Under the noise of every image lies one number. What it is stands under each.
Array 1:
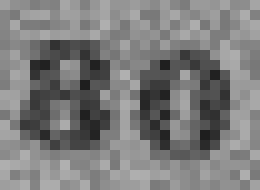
80
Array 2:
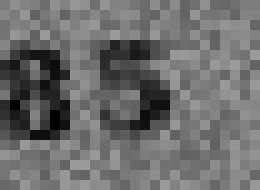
85
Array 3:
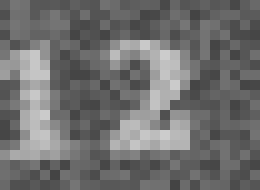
12
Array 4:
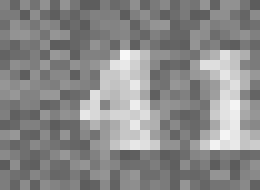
41
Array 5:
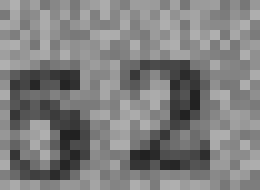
52
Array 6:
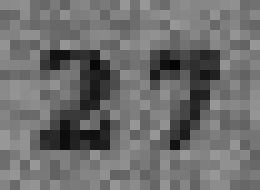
27
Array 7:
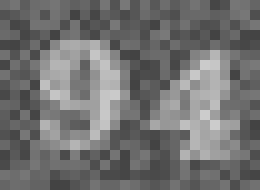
94
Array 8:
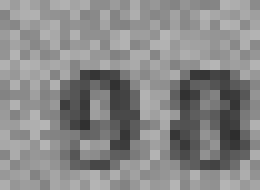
98
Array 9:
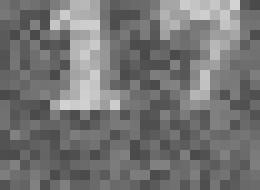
17
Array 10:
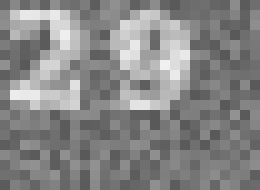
29
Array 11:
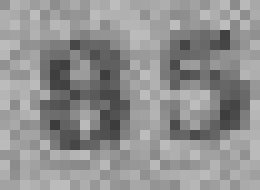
85
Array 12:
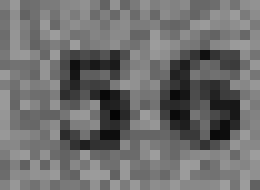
56
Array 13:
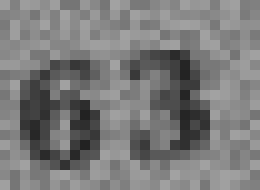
63
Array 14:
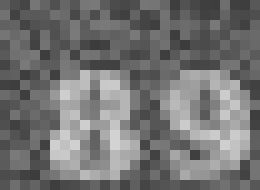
89
